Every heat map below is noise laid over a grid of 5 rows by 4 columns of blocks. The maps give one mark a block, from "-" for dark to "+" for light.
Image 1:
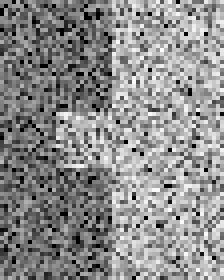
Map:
- - + +
- - + +
- + + +
- - + +
- - + +
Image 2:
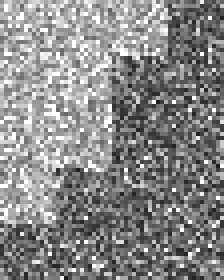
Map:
+ + + -
+ + - -
+ + - -
+ - - -
- - - -
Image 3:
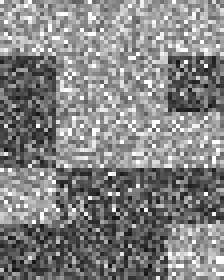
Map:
+ + + +
- + + -
- + + +
+ - - -
- - - +
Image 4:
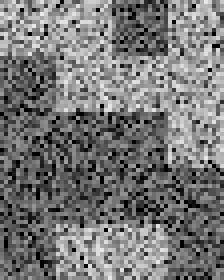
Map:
+ + - +
- + + +
- - - +
- - - -
- + + -
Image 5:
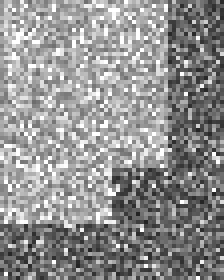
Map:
+ + + -
+ + + -
+ + + -
+ + - -
- - - -
